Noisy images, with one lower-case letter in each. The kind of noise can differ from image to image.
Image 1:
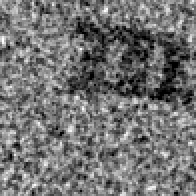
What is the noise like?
blotchy
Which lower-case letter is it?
m
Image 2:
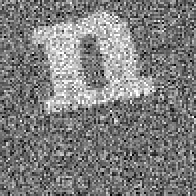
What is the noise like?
low rank plus noise
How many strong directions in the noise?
five to eight
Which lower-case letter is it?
n
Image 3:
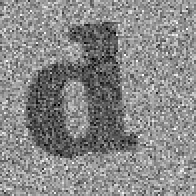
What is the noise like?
independent entries
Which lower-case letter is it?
d
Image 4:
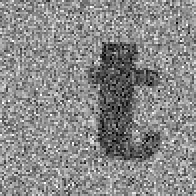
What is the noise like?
independent entries
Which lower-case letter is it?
t
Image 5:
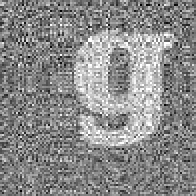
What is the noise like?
low rank plus noise
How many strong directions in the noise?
two
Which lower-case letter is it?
g
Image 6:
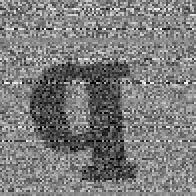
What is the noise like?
rows of uneven size
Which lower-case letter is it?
q
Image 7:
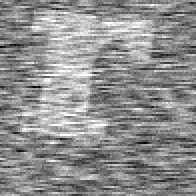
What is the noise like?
streaked along the rows
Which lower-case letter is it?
r
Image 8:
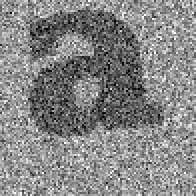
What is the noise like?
independent entries
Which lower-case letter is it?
a
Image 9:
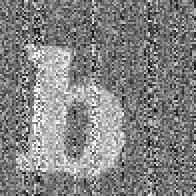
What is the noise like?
columns of uneven size
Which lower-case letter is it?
b
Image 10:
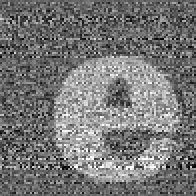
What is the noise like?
rows of uneven size
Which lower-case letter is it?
e
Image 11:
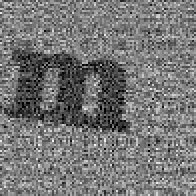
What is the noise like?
low rank plus noise
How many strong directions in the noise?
three or four
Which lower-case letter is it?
m
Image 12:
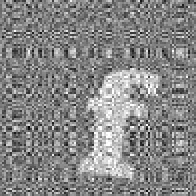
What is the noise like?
low rank plus noise
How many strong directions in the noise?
one
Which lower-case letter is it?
f
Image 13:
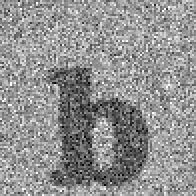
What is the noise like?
independent entries
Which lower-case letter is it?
b
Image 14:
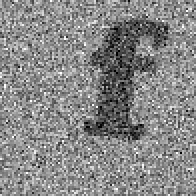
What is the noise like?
independent entries
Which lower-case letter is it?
f
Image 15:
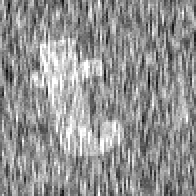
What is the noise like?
streaked along the columns
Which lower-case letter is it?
t
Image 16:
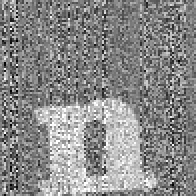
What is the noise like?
columns of uneven size
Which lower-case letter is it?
n
